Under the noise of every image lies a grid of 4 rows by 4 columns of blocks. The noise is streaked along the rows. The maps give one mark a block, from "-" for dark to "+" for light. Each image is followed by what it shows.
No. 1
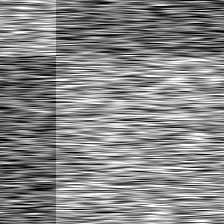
+ - - -
- + + +
- + + +
- + + +
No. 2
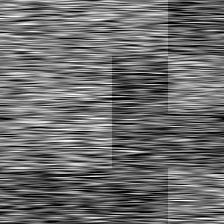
+ + + -
+ + - +
+ + - -
- - - +
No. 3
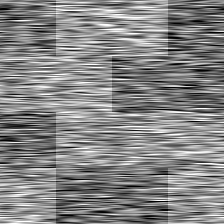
- + + -
+ + - -
- + + +
+ - - +
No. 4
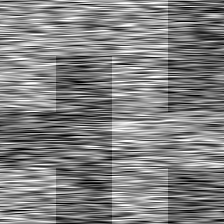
+ + + -
+ - + -
- - + +
+ - + -
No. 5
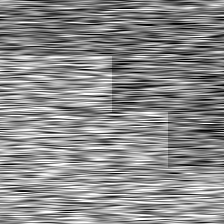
- - - -
+ + - -
+ + + -
+ + + +
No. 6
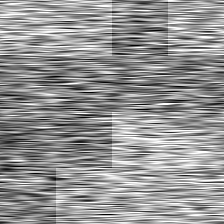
+ + - +
- - - -
- - + +
- + + +
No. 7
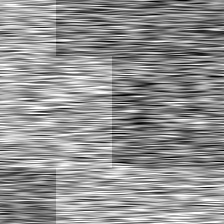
+ - - -
+ + - -
+ + - -
- + + +
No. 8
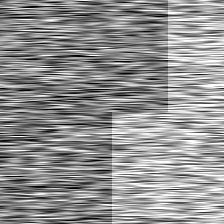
- - - +
- - - +
- - + +
- - + +
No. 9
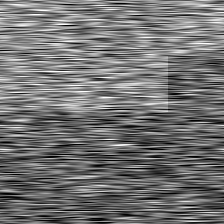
+ + + +
+ + + -
- - - -
- - - -
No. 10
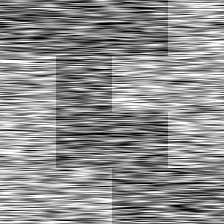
- - - +
+ - + +
+ - - +
+ + - -
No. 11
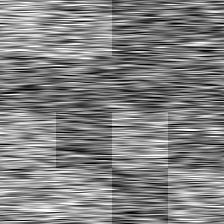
+ + - -
- - - -
+ - + -
+ + - +
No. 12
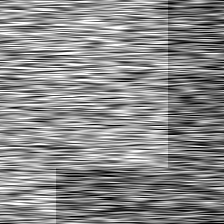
+ + + -
+ + + -
+ + + -
+ - - -
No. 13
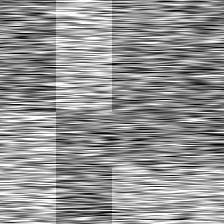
- + - -
- + - -
+ - - -
+ - + +
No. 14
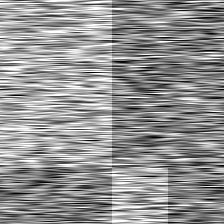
+ + - -
+ + - -
+ + - -
- - + -
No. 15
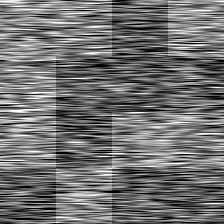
+ + - +
+ - - -
+ - + +
- + - -
